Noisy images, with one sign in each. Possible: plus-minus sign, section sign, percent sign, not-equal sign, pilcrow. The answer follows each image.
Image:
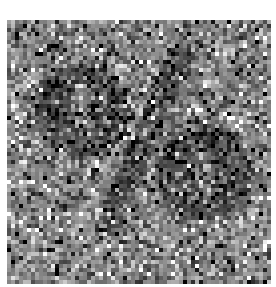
percent sign
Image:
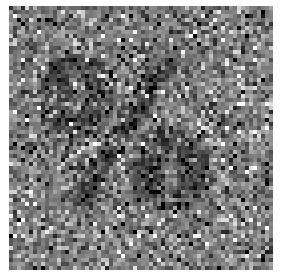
percent sign
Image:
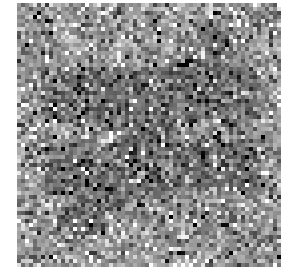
not-equal sign
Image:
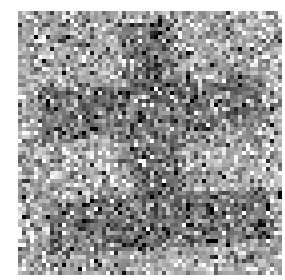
plus-minus sign
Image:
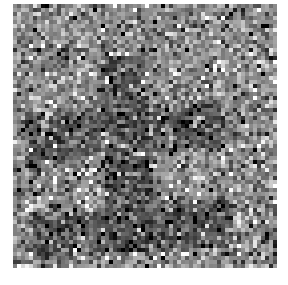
plus-minus sign
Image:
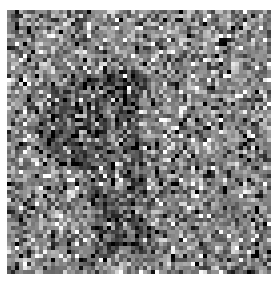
pilcrow
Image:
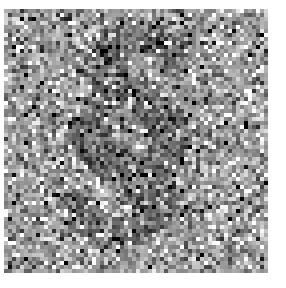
section sign
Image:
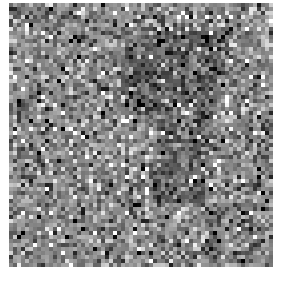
pilcrow
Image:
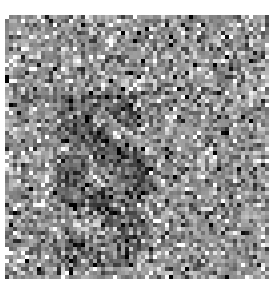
section sign
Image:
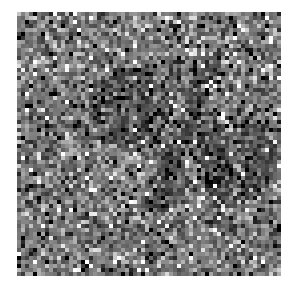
percent sign
